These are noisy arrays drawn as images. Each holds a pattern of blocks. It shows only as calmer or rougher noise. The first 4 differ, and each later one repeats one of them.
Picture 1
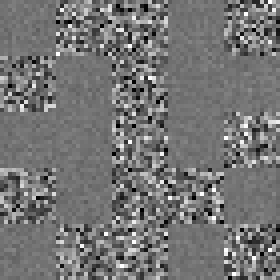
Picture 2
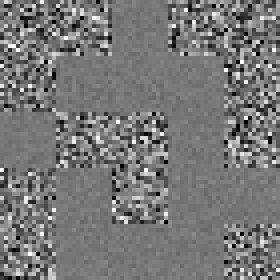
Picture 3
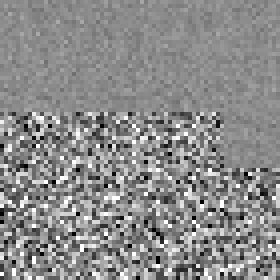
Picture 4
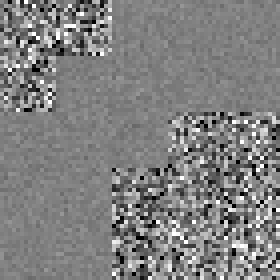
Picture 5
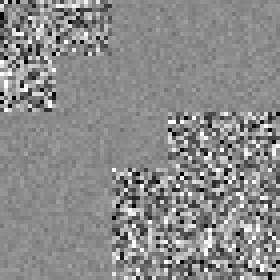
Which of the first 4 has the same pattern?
4
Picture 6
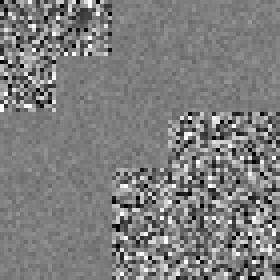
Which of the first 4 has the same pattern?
4
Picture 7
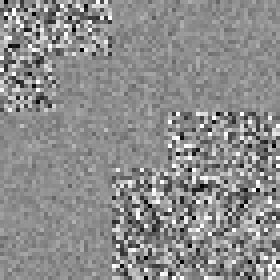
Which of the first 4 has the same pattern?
4
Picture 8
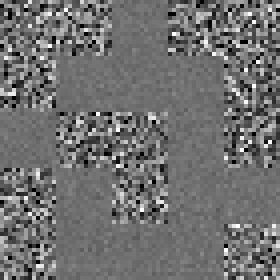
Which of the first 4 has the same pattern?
2
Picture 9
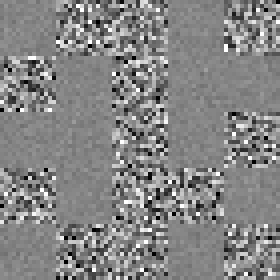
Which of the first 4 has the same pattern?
1
